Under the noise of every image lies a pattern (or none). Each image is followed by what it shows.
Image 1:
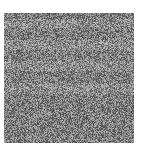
bands of rows
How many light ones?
4
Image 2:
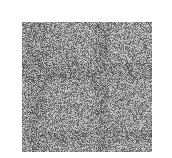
bands of rows crossing bands of columns
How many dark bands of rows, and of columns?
2 and 2
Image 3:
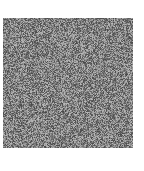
only noise
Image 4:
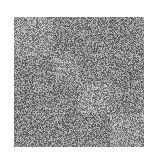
blocks along the diagonal
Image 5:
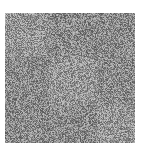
blocks along the diagonal
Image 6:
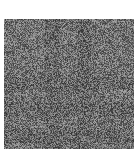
bands of rows crossing bands of columns
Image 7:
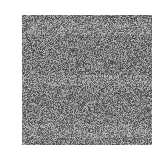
bands of rows
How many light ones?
3
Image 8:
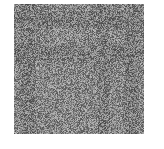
bands of rows crossing bands of columns
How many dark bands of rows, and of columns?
2 and 3
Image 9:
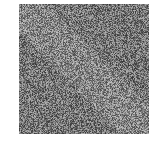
a diagonal band
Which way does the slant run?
top left to bottom right
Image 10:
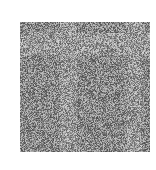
bands of rows crossing bands of columns
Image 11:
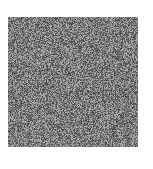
only noise
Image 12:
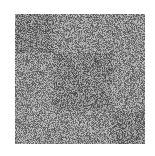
blocks along the diagonal
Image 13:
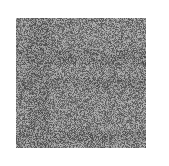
bands of rows crossing bands of columns
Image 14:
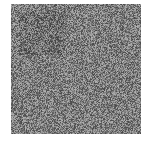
one block
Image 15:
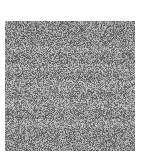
bands of rows
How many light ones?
5
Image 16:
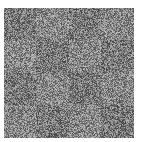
a checkerboard
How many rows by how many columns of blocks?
4 by 4
